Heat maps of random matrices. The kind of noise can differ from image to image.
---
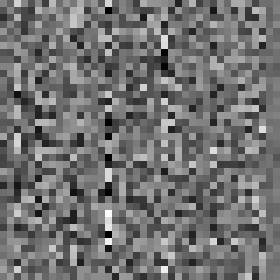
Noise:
columns of uneven size
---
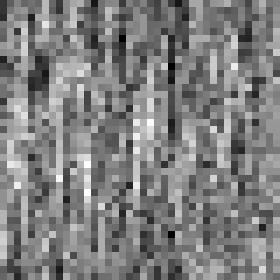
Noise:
streaked along the columns
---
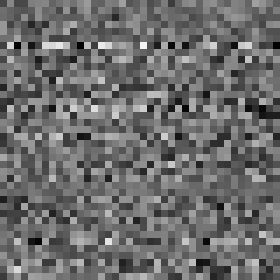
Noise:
rows of uneven size
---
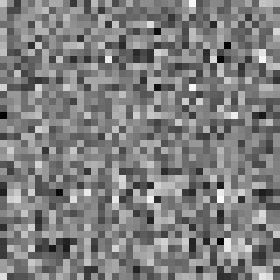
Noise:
low rank plus noise
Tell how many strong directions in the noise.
two
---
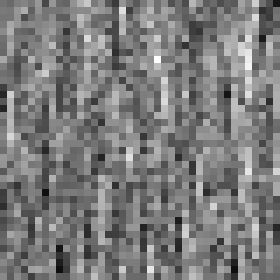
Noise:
streaked along the columns
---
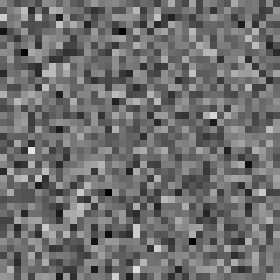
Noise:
low rank plus noise
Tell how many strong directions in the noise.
five to eight
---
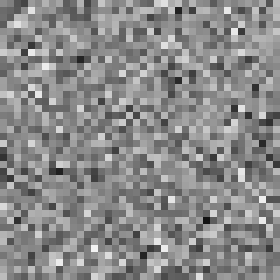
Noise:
independent entries
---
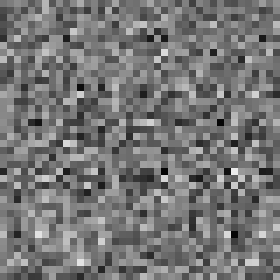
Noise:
low rank plus noise
